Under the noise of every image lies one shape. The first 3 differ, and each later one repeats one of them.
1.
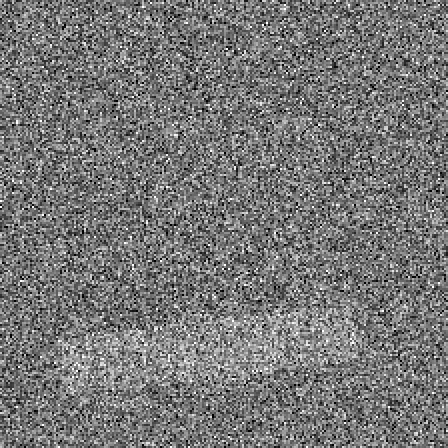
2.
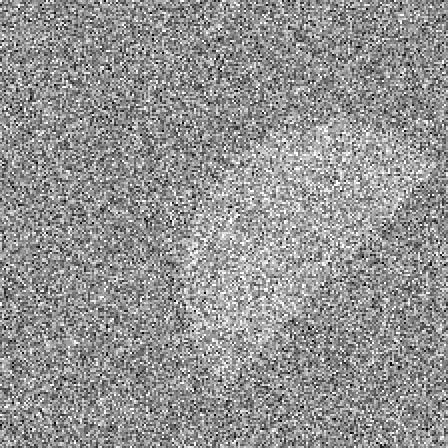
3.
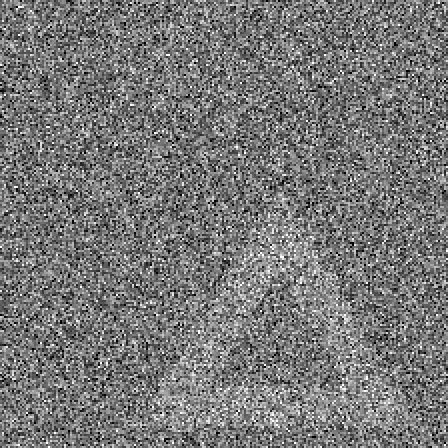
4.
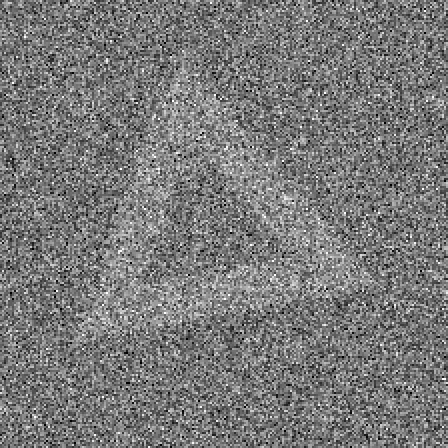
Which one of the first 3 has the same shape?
3
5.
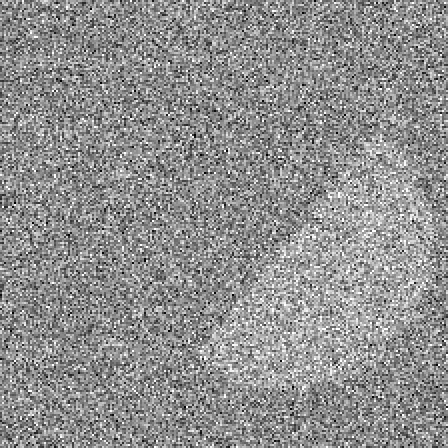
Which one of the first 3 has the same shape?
2
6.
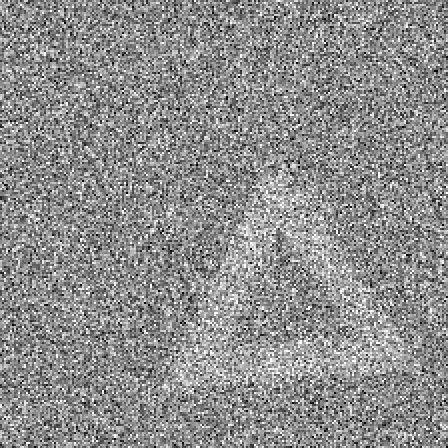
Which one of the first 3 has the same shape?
3
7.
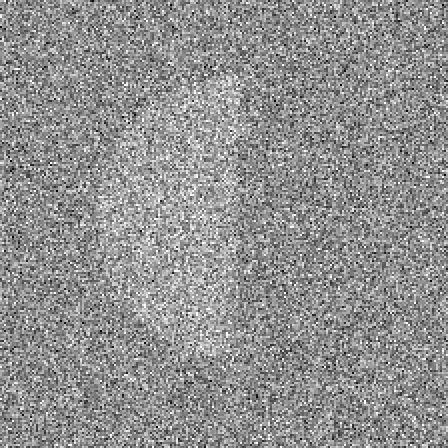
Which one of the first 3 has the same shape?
2
